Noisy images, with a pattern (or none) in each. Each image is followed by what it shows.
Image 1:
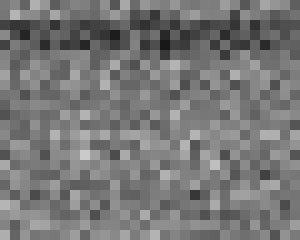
one band of rows
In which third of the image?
top
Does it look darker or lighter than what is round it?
darker
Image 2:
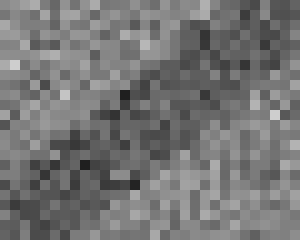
a diagonal band
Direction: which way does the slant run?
bottom left to top right
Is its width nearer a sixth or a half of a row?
a half
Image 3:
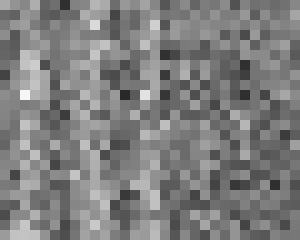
bands of columns
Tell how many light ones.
3
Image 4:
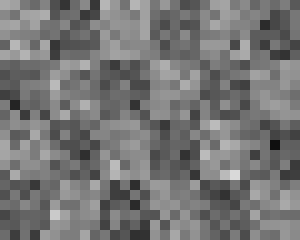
a checkerboard
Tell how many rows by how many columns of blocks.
4 by 6
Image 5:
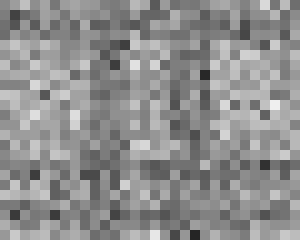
bands of rows crossing bands of columns
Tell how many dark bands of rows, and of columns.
3 and 2
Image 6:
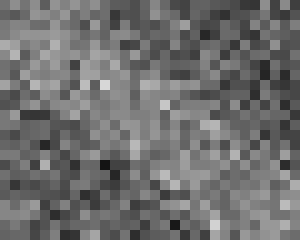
a diagonal band
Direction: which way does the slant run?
top left to bottom right
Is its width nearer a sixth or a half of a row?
a half
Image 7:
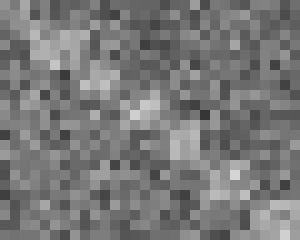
blocks along the diagonal
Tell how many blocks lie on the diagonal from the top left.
7
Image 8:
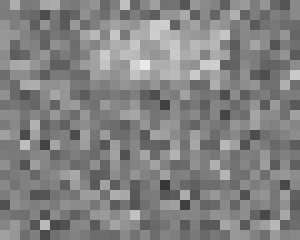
one block
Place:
top middle
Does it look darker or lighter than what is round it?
lighter
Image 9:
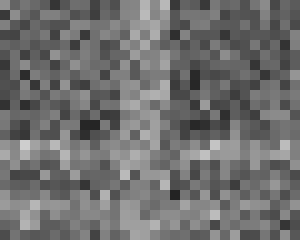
bands of rows crossing bands of columns
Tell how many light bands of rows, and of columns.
2 and 1
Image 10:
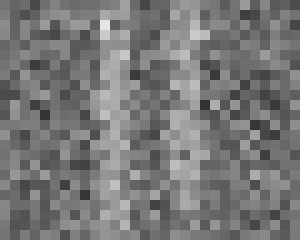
bands of columns
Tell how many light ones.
2
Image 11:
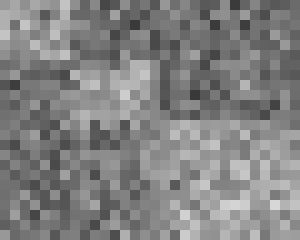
blocks along the diagonal
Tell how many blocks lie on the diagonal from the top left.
3
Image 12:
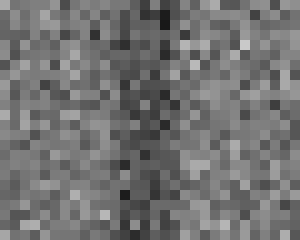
one band of columns
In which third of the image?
middle
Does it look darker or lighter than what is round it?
darker
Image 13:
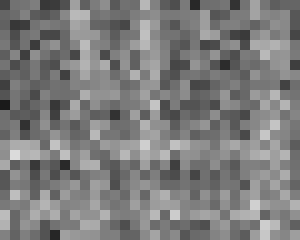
bands of rows crossing bands of columns
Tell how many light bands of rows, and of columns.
2 and 3
